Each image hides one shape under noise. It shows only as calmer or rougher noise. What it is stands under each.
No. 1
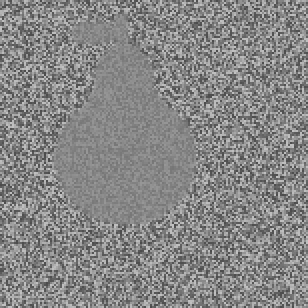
pear
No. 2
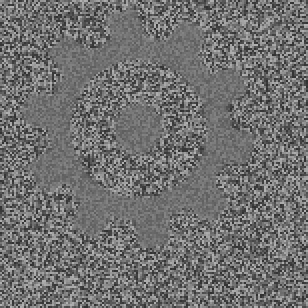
gear
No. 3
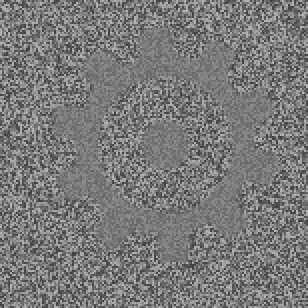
gear
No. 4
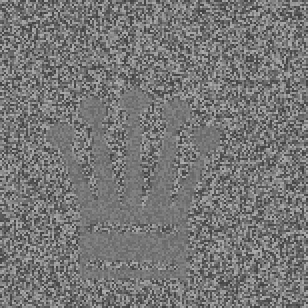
chess queen
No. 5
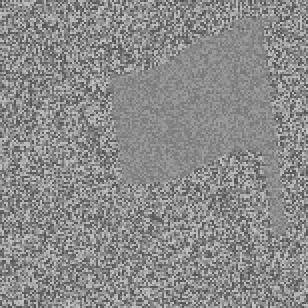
flag
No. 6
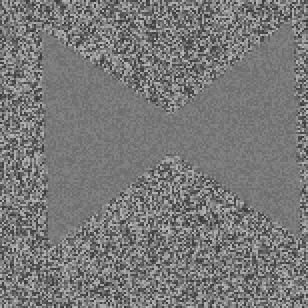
bow tie
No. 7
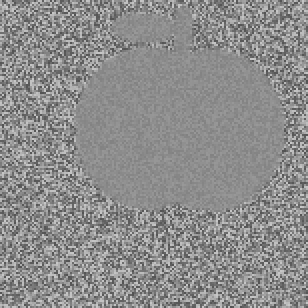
apple
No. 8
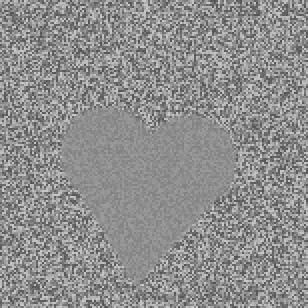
heart
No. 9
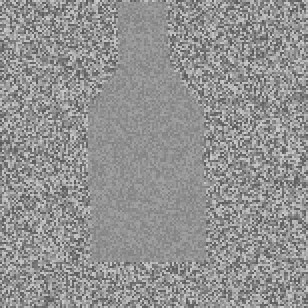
bottle
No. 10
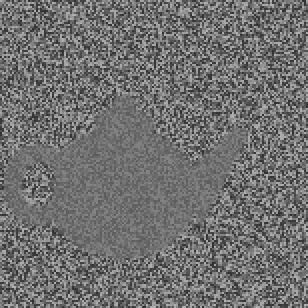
teapot
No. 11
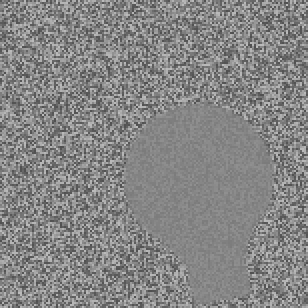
light bulb
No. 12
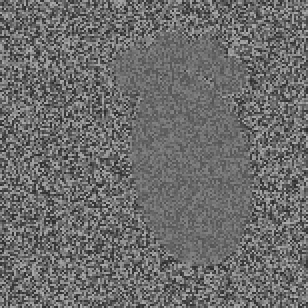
footprint
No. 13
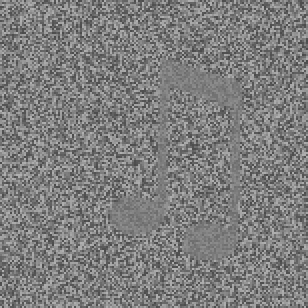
pair of musical notes
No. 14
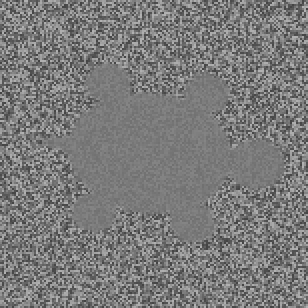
turtle
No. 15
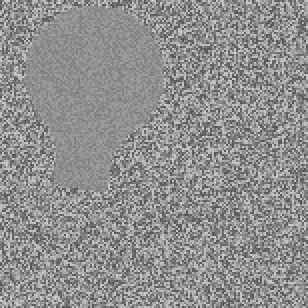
light bulb
